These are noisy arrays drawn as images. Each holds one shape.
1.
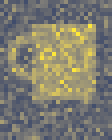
cup
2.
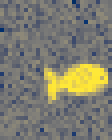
fish
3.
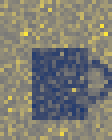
cup
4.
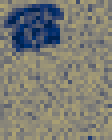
telephone
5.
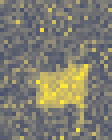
flag
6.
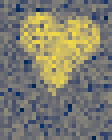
heart
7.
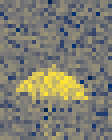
umbrella
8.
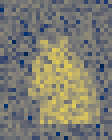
chess knight
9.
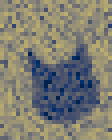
cat's head
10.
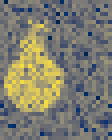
pear
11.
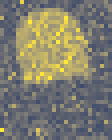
ghost
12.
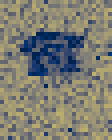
telephone
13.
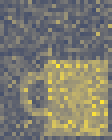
cup
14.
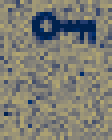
key
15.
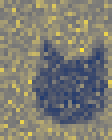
cat's head
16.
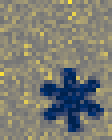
asterisk
